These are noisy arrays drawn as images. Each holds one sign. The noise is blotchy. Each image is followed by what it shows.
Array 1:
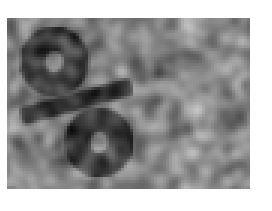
percent sign
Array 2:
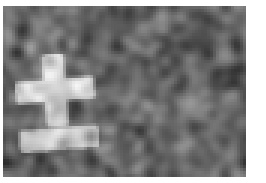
plus-minus sign
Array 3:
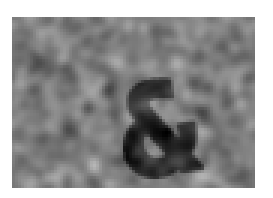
ampersand
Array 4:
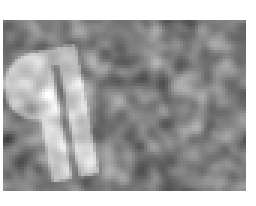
pilcrow
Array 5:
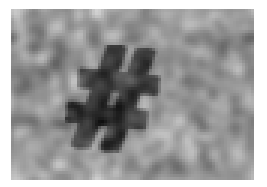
hash sign
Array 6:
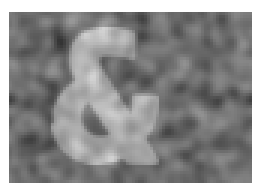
ampersand
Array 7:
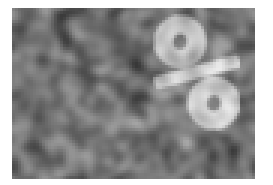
percent sign
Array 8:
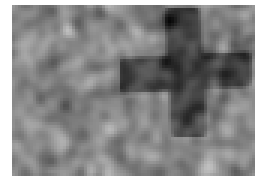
plus sign
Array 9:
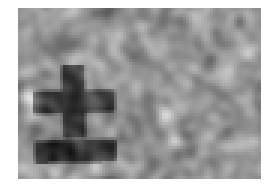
plus-minus sign
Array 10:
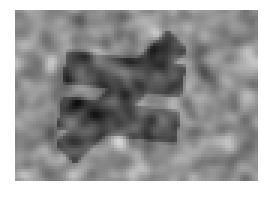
not-equal sign
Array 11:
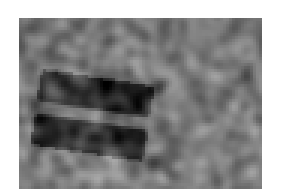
equals sign
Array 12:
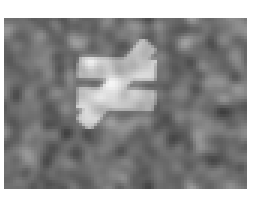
not-equal sign
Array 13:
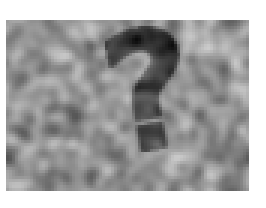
question mark
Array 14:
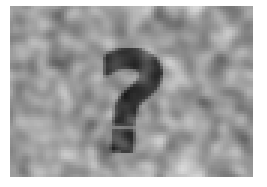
question mark
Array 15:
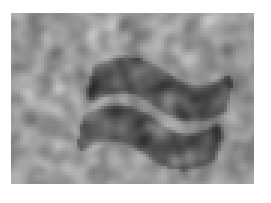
approximately sign
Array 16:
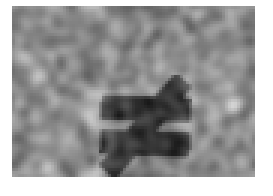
not-equal sign
